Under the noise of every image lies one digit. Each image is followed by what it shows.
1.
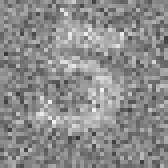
5
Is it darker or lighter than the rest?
lighter
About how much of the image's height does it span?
two thirds
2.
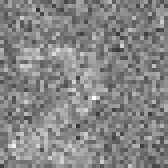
2
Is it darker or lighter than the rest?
lighter
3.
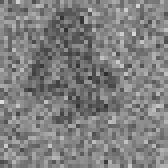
4
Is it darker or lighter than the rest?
darker
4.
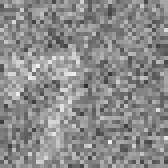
7
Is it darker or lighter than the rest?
lighter
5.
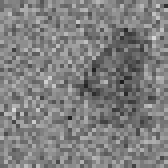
4
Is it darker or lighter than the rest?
darker
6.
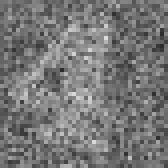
4
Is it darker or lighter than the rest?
lighter
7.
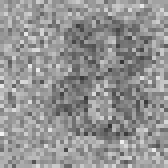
8
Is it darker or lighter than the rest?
darker
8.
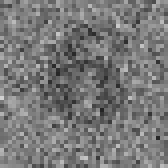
6
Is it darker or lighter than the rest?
darker
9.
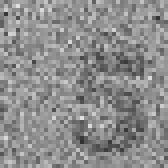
5
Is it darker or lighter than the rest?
darker
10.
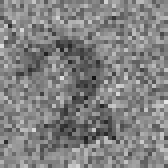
2
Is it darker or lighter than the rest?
darker
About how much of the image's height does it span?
two thirds
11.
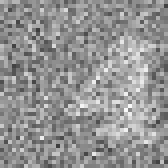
4
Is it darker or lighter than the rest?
lighter
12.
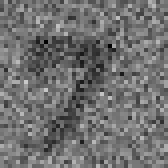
7
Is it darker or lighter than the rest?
darker
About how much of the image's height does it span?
two thirds
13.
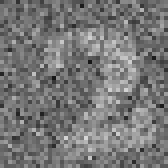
2
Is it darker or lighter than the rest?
lighter
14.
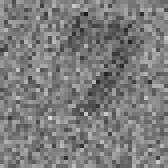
7
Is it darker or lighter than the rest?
darker
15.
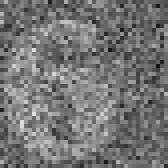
6
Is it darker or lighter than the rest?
lighter
